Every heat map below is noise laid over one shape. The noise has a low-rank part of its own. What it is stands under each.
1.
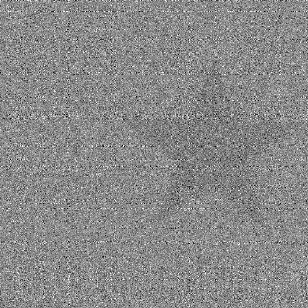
star
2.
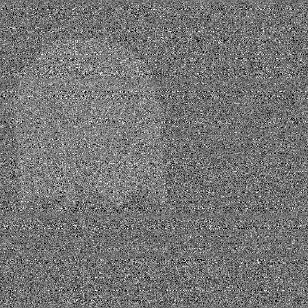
ghost
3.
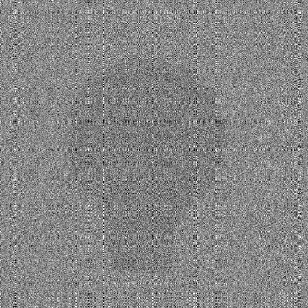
light bulb
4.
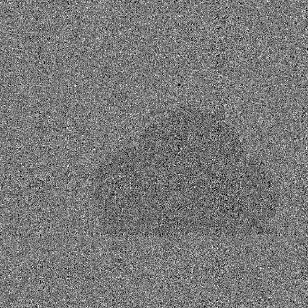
cloud
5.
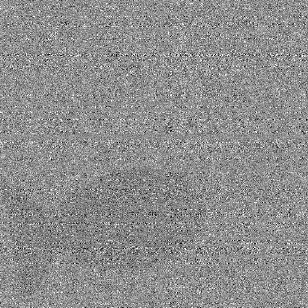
fish
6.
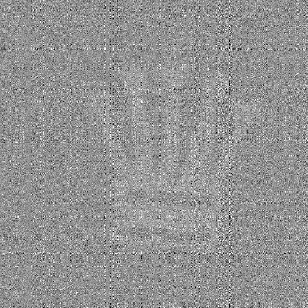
chess queen
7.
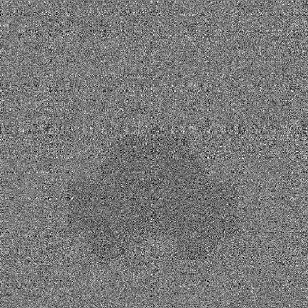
car
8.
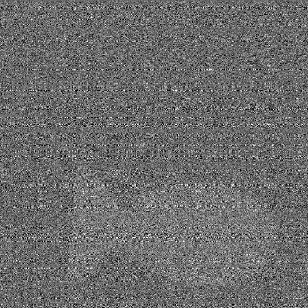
fish
